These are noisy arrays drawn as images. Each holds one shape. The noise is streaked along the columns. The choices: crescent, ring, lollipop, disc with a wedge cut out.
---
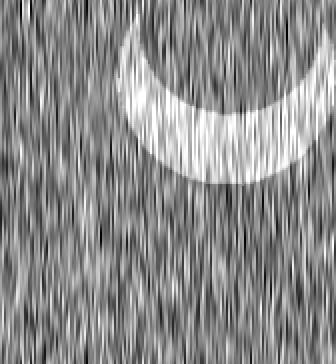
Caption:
light crescent
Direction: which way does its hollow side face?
up
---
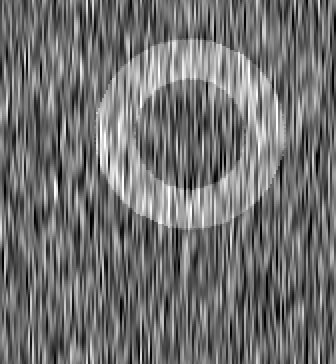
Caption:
light ring
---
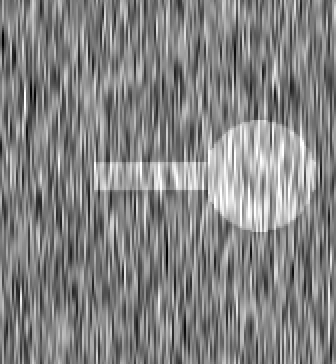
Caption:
light lollipop
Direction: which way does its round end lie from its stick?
right
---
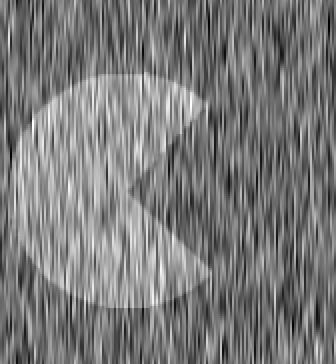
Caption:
light disc with a wedge cut out
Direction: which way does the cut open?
right
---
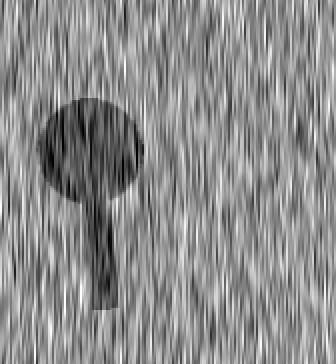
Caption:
dark lollipop
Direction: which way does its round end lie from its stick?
up
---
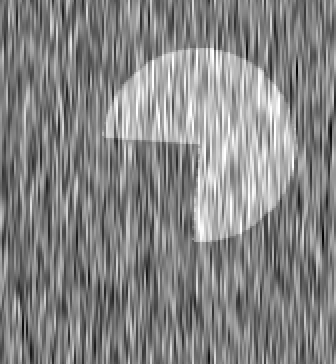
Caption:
light disc with a wedge cut out
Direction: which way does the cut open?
down and left
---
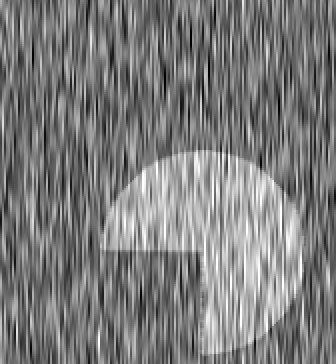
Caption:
light disc with a wedge cut out
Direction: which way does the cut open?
down and left
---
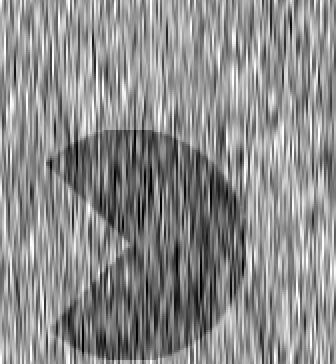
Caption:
dark disc with a wedge cut out
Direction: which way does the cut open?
left
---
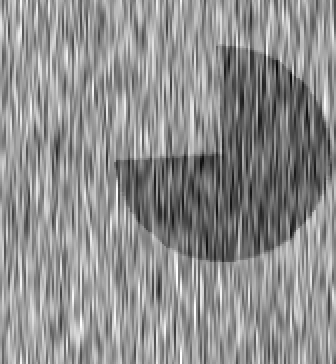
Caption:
dark disc with a wedge cut out
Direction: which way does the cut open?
up and left
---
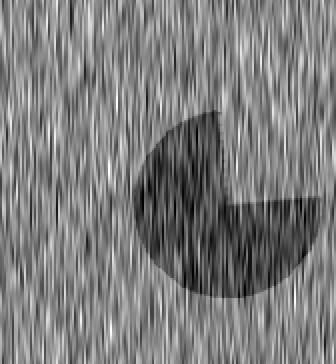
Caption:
dark disc with a wedge cut out
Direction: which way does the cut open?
up and right
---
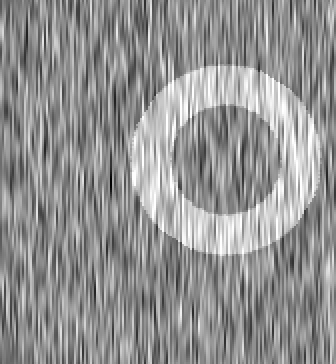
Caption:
light ring
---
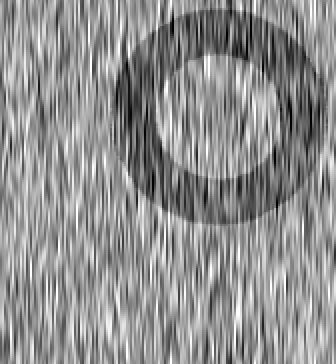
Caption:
dark ring
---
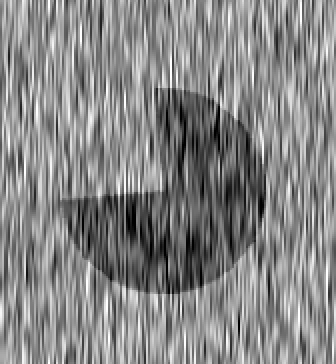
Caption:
dark disc with a wedge cut out
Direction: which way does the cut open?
up and left
